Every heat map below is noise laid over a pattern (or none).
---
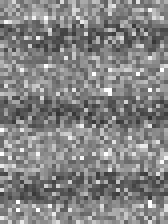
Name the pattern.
horizontal stripes
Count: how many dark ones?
3
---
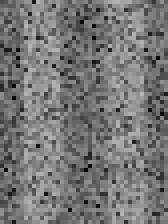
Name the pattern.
vertical stripes
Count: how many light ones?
2
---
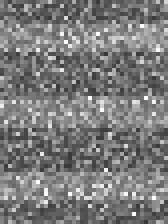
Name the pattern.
horizontal stripes
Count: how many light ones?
3
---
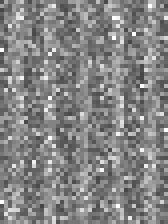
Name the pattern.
vertical stripes
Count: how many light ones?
5
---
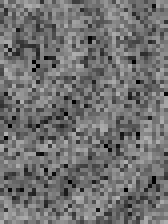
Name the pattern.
rings round one point
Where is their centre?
top left
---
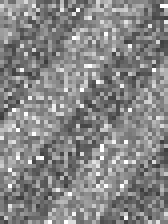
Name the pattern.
diagonal stripes
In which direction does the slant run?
bottom left to top right
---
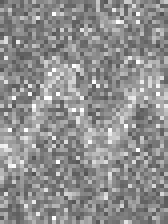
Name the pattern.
a wavy band
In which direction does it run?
left to right
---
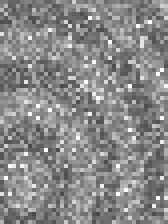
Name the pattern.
rings round one point
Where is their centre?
bottom left
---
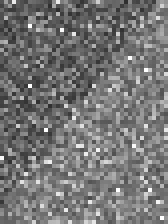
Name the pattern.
a sharp edge
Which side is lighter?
bottom right
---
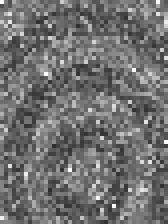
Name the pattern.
rings round one point
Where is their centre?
bottom middle
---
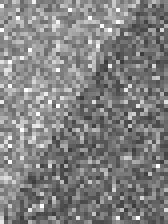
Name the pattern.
a sharp edge
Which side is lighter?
top left
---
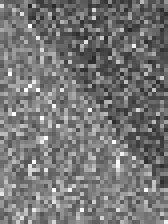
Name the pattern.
a sharp edge
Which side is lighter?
bottom left
